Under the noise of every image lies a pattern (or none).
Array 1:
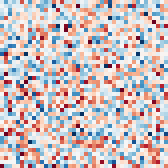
only noise
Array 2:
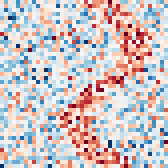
a wavy band
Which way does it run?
top to bottom
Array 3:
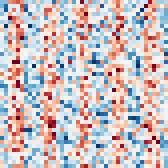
vertical stripes
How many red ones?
5
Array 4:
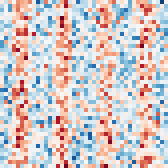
vertical stripes
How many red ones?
4
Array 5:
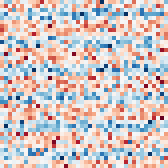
horizontal stripes
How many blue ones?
6
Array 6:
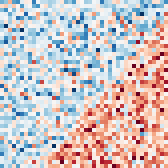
a sharp edge
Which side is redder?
bottom right
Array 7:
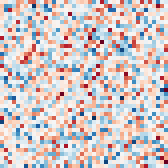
only noise
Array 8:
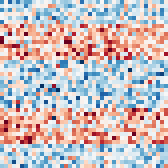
horizontal stripes
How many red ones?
2
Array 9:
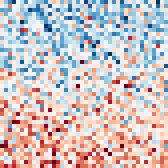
a smooth slope
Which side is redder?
bottom
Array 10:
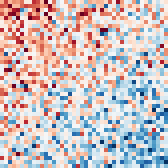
a smooth slope
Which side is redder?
top left
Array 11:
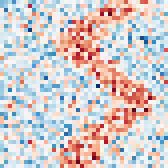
a wavy band
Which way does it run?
top to bottom
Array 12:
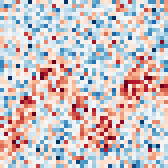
a wavy band
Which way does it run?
left to right
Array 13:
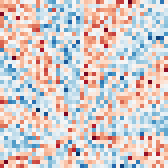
spokes from one point
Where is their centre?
bottom middle
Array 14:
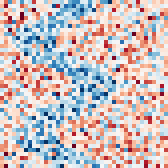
a wavy band
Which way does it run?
top to bottom
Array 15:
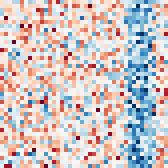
one vertical stripe
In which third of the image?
right
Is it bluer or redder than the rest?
bluer
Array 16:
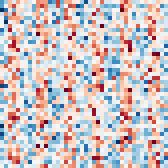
vertical stripes
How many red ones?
6
